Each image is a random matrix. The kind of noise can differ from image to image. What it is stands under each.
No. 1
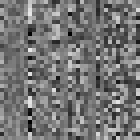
columns of uneven size
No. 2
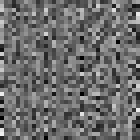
columns of uneven size
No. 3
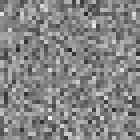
independent entries
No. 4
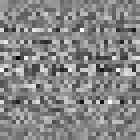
rows of uneven size
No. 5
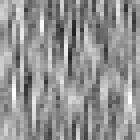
streaked along the columns
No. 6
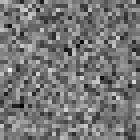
independent entries
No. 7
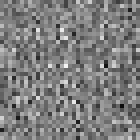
low rank plus noise
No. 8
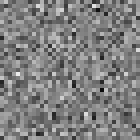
low rank plus noise
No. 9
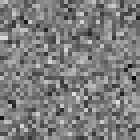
independent entries
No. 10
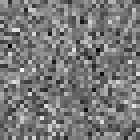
independent entries
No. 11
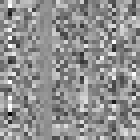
columns of uneven size
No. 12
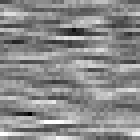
streaked along the rows
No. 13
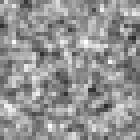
blotchy
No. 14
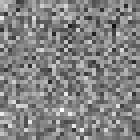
low rank plus noise
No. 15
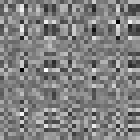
low rank plus noise
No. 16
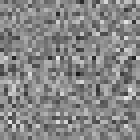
low rank plus noise
